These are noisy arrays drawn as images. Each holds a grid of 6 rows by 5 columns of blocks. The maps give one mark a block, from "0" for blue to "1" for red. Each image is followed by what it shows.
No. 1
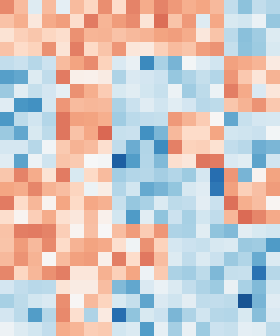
1 1 1 1 0
0 1 0 0 1
0 1 0 1 0
1 1 0 0 1
1 1 1 0 0
0 1 0 0 0
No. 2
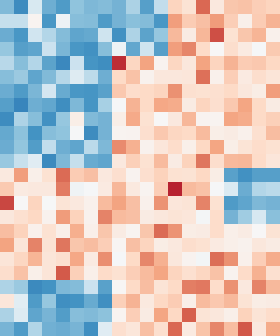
0 0 0 1 1
0 0 1 1 1
0 0 1 1 1
1 1 1 1 0
1 1 1 1 1
0 0 1 1 1
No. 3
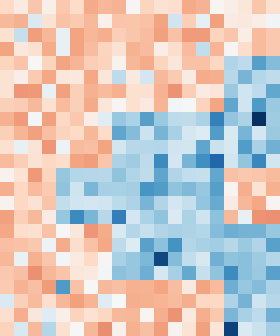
1 1 1 1 1
1 1 1 1 0
1 1 0 0 0
1 0 0 0 1
1 1 0 0 0
1 1 1 1 0
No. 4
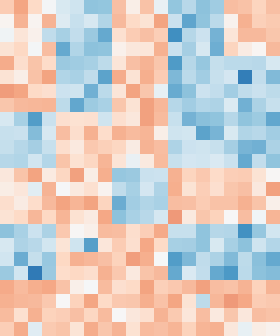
1 0 1 0 1
1 0 1 0 0
0 1 1 0 0
1 1 0 1 1
0 1 1 0 0
1 1 1 1 1
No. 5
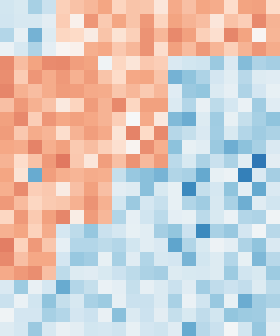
0 1 1 1 1
1 1 1 0 0
1 1 1 0 0
1 1 0 0 0
1 0 0 0 0
0 0 0 0 0
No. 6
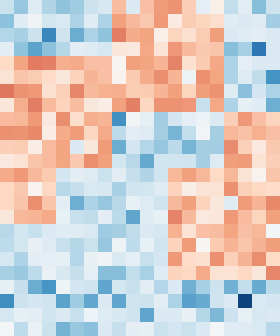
0 0 1 1 0
1 1 1 1 0
1 1 0 0 1
1 0 0 1 1
0 0 0 1 1
0 0 0 0 0
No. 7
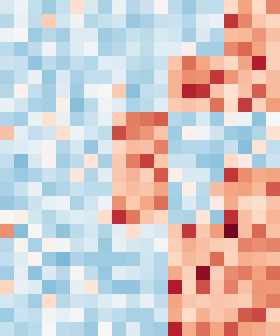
0 0 0 0 1
0 0 0 1 1
0 0 1 0 0
0 0 1 0 1
0 0 0 1 1
0 0 0 1 1
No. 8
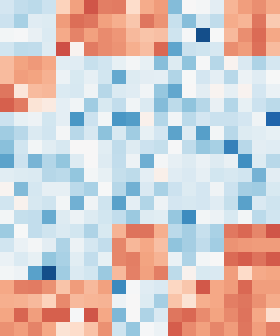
0 1 1 0 1
1 0 0 0 0
0 0 0 0 0
0 0 0 0 0
0 0 1 0 1
1 1 0 1 1
